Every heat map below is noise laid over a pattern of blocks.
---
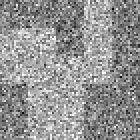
no symmetry
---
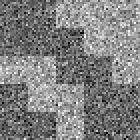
mirrored about the diagonal from the bottom left
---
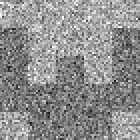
left and right mirror each other
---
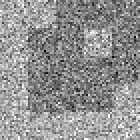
mirrored about the diagonal from the bottom left
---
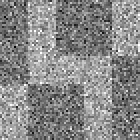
the same after a half turn
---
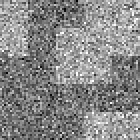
mirrored about the diagonal from the bottom left
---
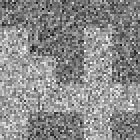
no symmetry
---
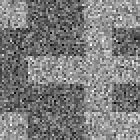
top and bottom mirror each other
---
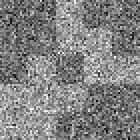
mirrored about the diagonal from the bottom left
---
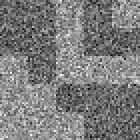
mirrored about the diagonal from the bottom left
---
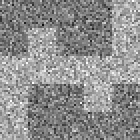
the same after a half turn
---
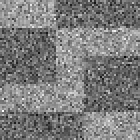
the same after a half turn
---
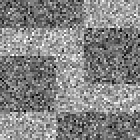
the same after a half turn
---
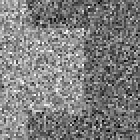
top and bottom mirror each other
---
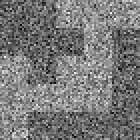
mirrored about the diagonal from the top left
